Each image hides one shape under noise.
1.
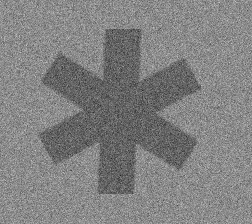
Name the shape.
asterisk
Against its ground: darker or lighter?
darker
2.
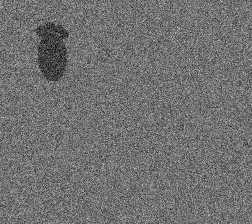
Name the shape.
footprint
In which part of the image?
top left
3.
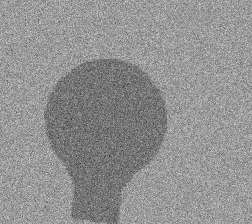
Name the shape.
light bulb
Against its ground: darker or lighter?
darker
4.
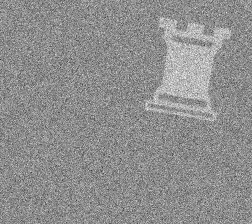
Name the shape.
chess rook
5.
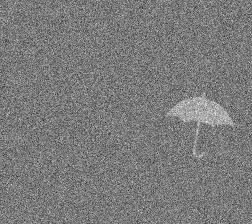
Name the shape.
umbrella
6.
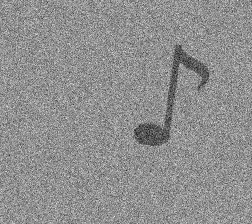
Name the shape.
musical note
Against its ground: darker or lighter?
darker
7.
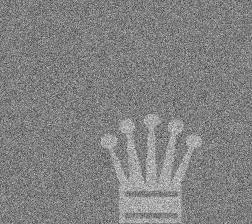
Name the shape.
chess queen
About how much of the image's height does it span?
half
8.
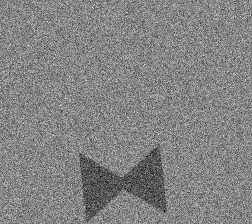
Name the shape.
bow tie
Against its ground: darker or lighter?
darker
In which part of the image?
bottom middle
